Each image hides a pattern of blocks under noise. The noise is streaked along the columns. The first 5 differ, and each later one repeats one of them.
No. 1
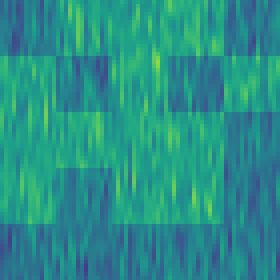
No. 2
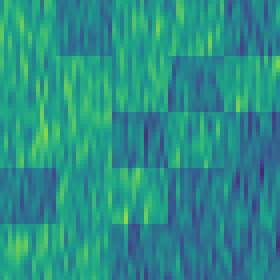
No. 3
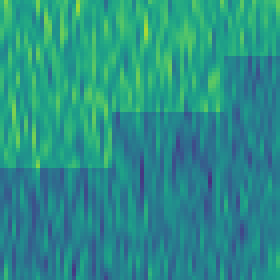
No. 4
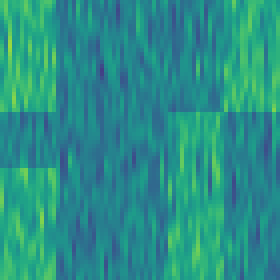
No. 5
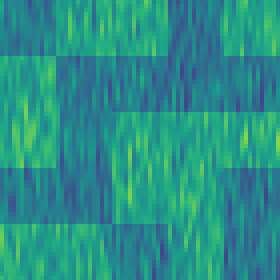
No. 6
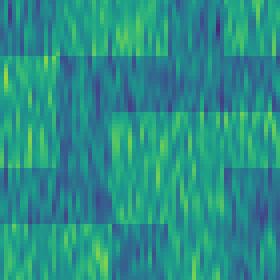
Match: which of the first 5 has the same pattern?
5
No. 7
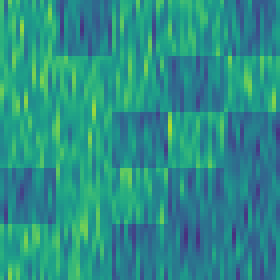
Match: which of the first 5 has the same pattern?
2
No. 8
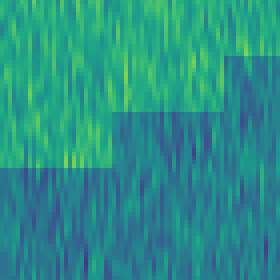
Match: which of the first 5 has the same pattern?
3
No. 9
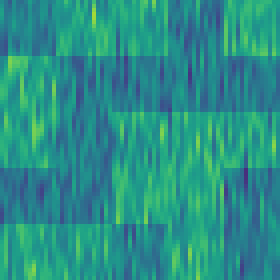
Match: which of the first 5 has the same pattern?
5
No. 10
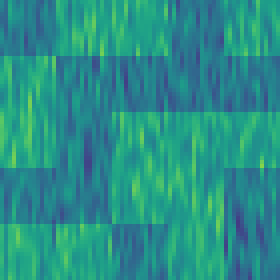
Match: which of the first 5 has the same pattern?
5
